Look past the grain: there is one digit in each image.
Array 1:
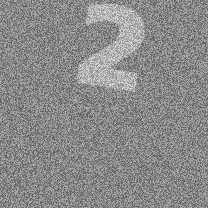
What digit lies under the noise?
2
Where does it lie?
top middle
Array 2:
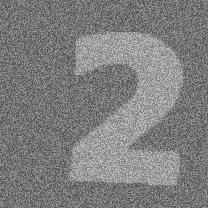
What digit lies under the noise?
2
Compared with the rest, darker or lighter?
lighter
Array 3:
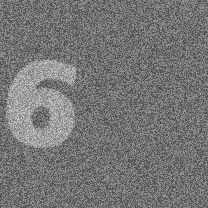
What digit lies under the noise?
6
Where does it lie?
middle left
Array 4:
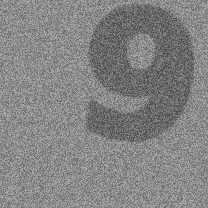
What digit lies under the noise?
9
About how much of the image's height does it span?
two thirds
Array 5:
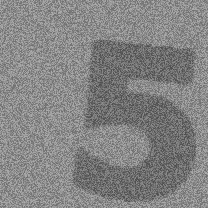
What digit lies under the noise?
5
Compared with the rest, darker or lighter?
darker
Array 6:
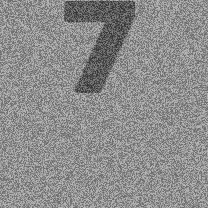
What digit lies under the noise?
7
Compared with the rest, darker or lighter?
darker
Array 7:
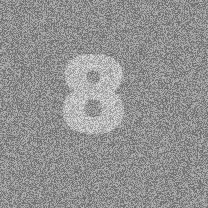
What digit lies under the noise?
8
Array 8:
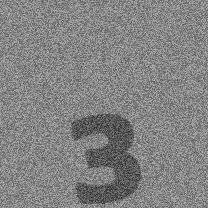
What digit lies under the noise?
3
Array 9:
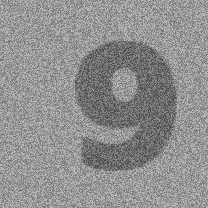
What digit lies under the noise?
9
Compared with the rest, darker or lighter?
darker
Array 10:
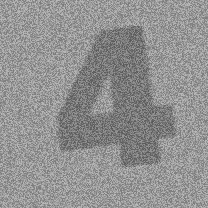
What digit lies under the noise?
4
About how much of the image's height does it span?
two thirds
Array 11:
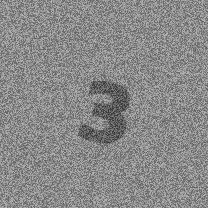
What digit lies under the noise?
3
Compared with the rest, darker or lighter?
darker
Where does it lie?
centre
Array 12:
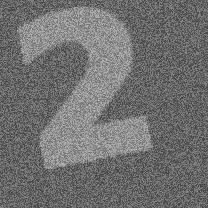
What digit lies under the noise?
2
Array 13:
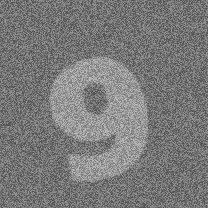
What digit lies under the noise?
9
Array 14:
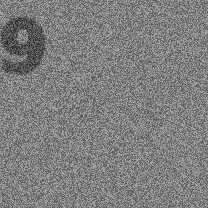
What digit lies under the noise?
9
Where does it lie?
top left
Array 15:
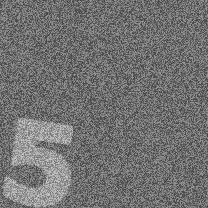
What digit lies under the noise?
5
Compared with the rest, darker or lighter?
lighter
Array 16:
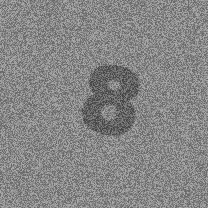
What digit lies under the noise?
8
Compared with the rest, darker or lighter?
darker
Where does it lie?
centre
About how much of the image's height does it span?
a third
